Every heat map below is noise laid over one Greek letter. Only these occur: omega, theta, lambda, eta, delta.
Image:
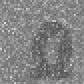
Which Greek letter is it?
omega
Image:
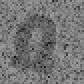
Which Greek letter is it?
omega
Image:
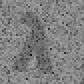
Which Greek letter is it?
lambda
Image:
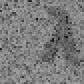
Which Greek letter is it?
lambda
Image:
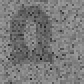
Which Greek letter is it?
omega
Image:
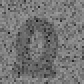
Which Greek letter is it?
omega
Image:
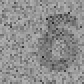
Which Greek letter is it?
delta
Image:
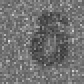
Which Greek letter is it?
delta
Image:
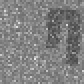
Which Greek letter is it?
eta
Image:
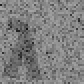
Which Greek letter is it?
lambda
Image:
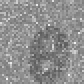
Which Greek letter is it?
theta
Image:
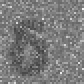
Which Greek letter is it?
delta
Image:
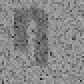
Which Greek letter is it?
eta
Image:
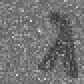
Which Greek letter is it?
lambda
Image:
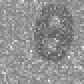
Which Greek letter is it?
theta
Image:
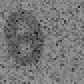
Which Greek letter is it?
theta
